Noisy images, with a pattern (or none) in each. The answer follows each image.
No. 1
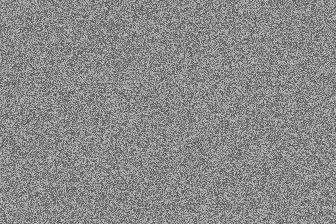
only noise
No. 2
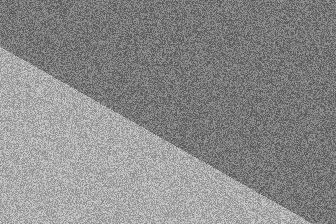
a sharp edge
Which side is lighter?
bottom left
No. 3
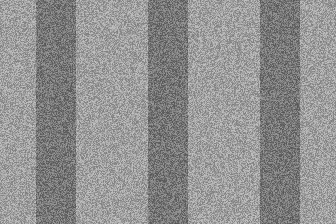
vertical stripes
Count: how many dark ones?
3
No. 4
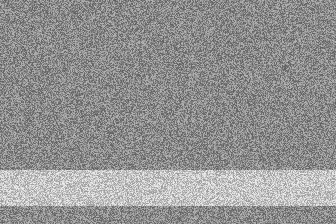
one horizontal stripe
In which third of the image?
bottom
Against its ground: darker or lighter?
lighter
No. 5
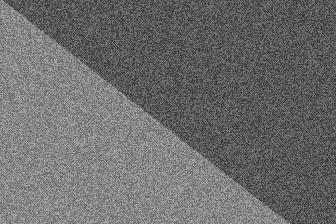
a sharp edge
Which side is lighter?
bottom left
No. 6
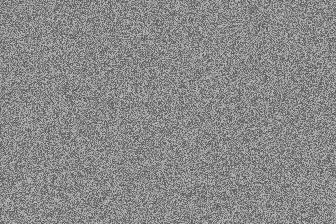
only noise
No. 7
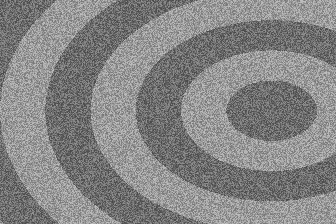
rings round one point
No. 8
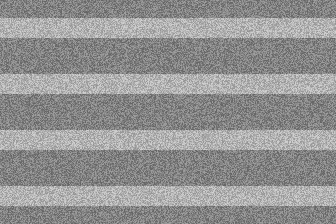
horizontal stripes
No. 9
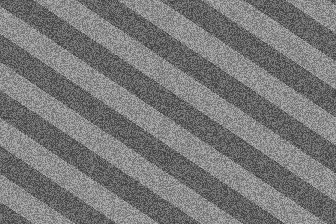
diagonal stripes
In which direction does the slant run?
top left to bottom right
